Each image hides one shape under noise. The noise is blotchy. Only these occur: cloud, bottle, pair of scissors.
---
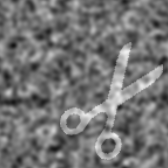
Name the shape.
pair of scissors
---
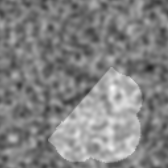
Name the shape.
cloud
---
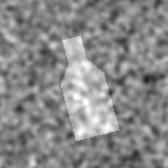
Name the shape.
bottle
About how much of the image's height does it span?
two thirds
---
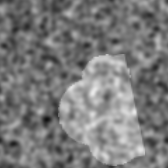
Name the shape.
cloud
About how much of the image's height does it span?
two thirds
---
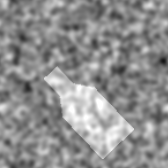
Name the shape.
bottle
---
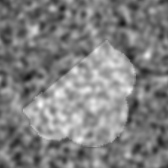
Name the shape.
cloud
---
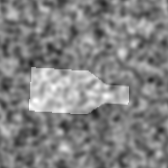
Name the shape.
bottle
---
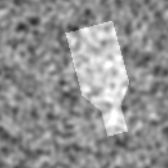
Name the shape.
bottle
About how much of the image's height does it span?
two thirds
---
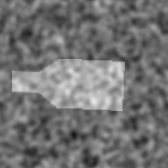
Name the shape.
bottle
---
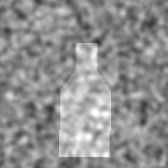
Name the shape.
bottle
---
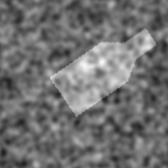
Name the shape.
bottle
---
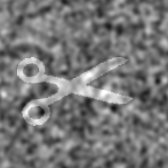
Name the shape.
pair of scissors
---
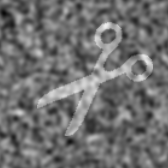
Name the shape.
pair of scissors
